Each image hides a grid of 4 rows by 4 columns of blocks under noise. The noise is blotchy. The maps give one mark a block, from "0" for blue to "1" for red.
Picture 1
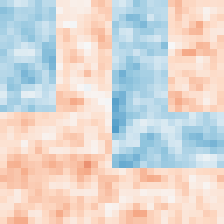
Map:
0 1 0 1
0 1 0 1
1 1 0 0
1 1 1 1
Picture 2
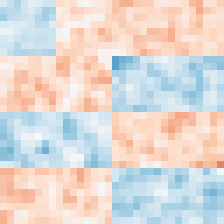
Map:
0 1 1 1
1 1 0 0
0 0 1 1
1 1 0 0
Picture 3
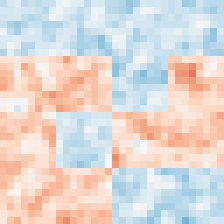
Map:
0 0 0 0
1 1 0 1
1 0 1 1
1 1 0 0
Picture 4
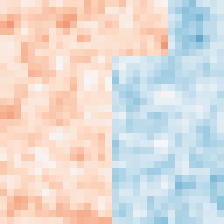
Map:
1 1 1 0
1 1 0 0
1 1 0 0
1 1 0 0
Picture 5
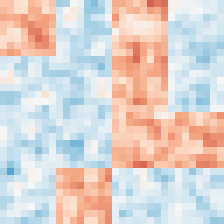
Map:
1 0 1 0
0 0 1 0
0 0 1 1
0 1 0 0
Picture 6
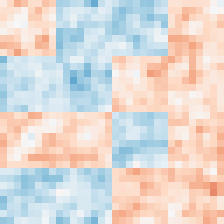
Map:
1 0 0 1
0 0 1 1
1 1 0 1
0 0 1 1
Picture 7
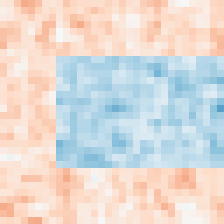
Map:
1 1 1 1
1 0 0 0
1 0 0 0
1 1 1 1
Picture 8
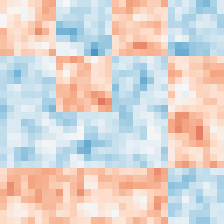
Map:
1 0 1 0
0 1 0 1
0 0 0 1
1 1 1 0
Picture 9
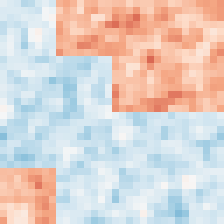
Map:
0 1 1 1
0 0 1 1
0 0 0 0
1 0 0 0
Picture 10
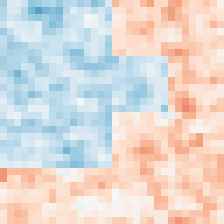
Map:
0 0 1 1
0 0 0 1
0 0 1 1
1 1 1 1
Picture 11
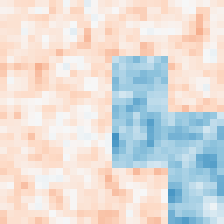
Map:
1 1 1 1
1 1 0 1
1 1 0 0
1 1 1 0
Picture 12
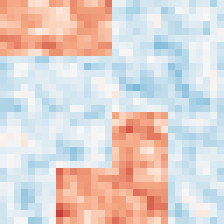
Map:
1 1 0 0
0 0 0 0
0 0 1 0
0 1 1 0
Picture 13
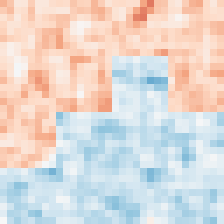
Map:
1 1 1 1
1 1 0 1
1 0 0 0
0 0 0 0
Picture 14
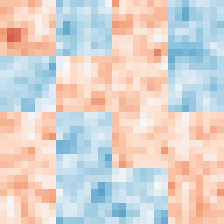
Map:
1 0 1 0
0 1 1 0
1 0 1 1
1 0 0 1
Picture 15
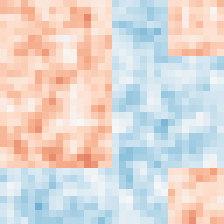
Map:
1 1 0 1
1 1 0 0
1 1 0 0
0 0 0 1
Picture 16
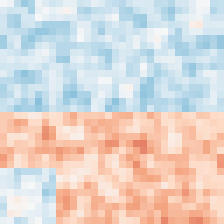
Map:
0 0 0 0
0 0 0 0
1 1 1 1
0 1 1 1
